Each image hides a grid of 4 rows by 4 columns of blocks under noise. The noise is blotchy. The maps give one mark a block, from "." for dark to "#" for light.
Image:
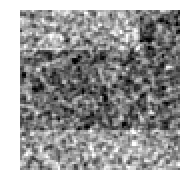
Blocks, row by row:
# # # .
. . . .
. . . .
# # # #
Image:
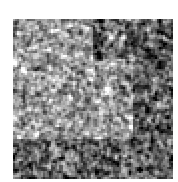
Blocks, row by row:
# # . .
# # # .
# # # .
. . . .
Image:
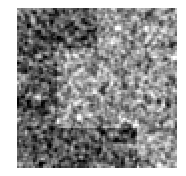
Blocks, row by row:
. . # #
. # # #
. # # #
. . . #
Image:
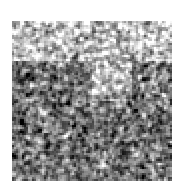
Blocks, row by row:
# # # #
. . # .
. . . .
. . . .
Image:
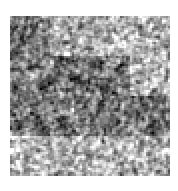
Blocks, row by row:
. # # #
. . . #
. . . .
# # # #
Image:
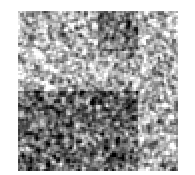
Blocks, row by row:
# # . #
# # # #
. . . #
. . . #
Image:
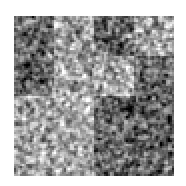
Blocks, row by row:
. # . #
. # # .
# # . .
# # . .
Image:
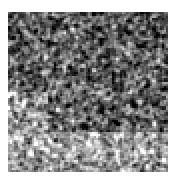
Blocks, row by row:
. . . .
. . . .
# . . .
# # # #
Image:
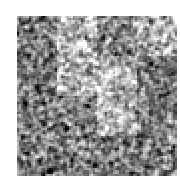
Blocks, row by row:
. # . #
. # # .
. . # .
. . . .
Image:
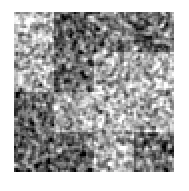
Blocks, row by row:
# . . .
# . # #
. # # #
. . # .
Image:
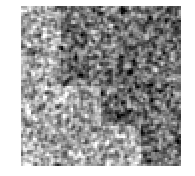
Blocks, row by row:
# . . .
# . . .
# # . .
# # # .
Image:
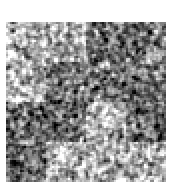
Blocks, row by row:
# # . .
# . . .
. . # .
. # # #
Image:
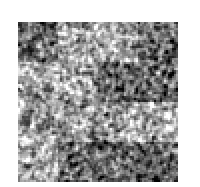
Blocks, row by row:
. # # .
# # . .
# # # #
# . . .
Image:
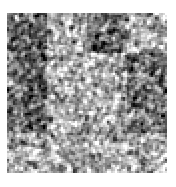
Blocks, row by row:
. # . #
. # # .
. # # .
# # # #
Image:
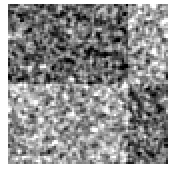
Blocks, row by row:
. . . #
. . . #
# # # .
# # # .
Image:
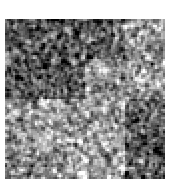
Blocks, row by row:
. . . #
. . # #
# # # .
# # # .
